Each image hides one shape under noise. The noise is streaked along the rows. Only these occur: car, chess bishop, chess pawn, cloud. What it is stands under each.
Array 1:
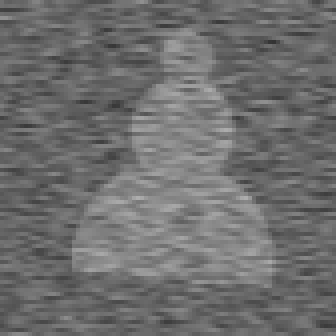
chess pawn
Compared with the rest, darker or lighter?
lighter
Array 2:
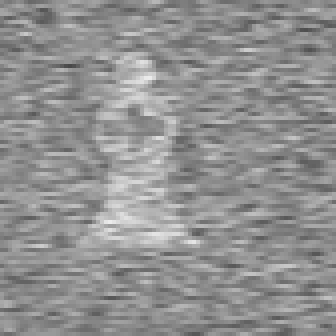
chess bishop
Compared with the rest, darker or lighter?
lighter
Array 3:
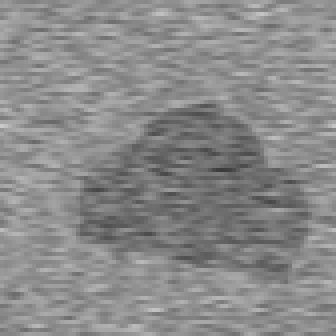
cloud
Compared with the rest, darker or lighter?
darker
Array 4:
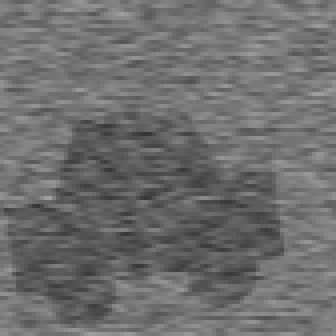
car
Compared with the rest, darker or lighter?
darker
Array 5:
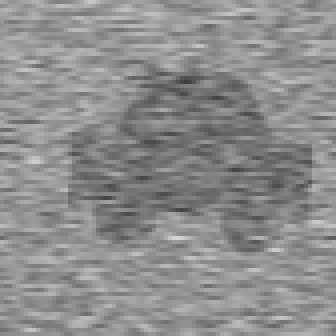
car
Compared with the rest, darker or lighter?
darker
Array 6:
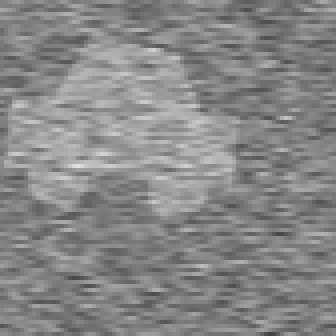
car
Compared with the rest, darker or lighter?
lighter
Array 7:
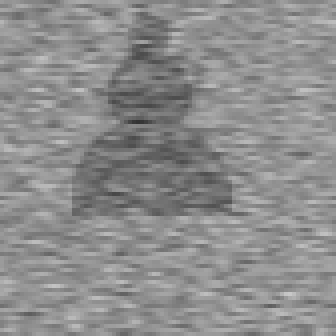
chess pawn
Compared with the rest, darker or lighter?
darker
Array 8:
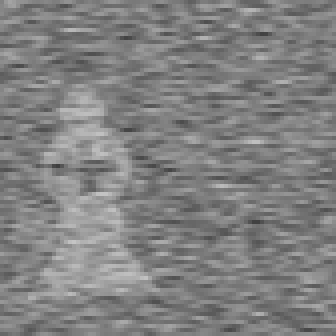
chess bishop
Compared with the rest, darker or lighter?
lighter
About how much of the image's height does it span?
two thirds
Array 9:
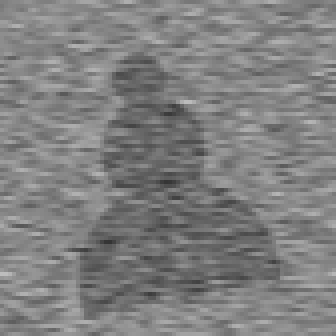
chess pawn
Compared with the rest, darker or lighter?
darker
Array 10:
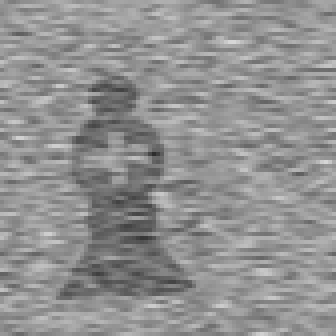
chess bishop
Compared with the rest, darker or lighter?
darker
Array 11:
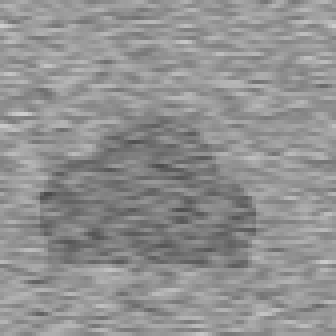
cloud
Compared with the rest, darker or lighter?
darker
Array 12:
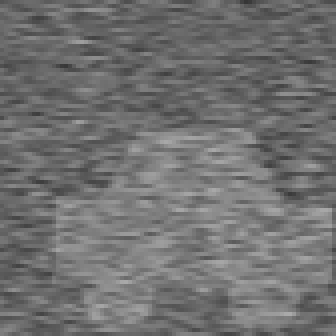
car
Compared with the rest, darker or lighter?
lighter
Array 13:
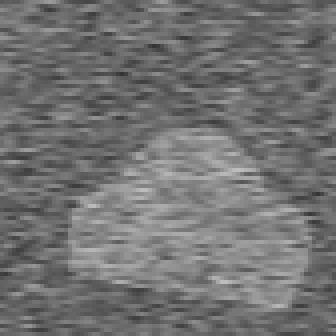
cloud
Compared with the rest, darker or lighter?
lighter
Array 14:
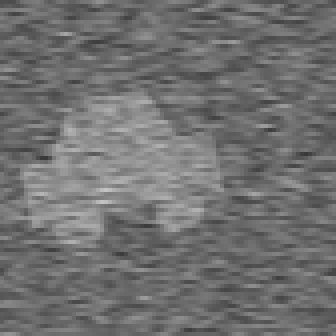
car
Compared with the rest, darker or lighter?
lighter
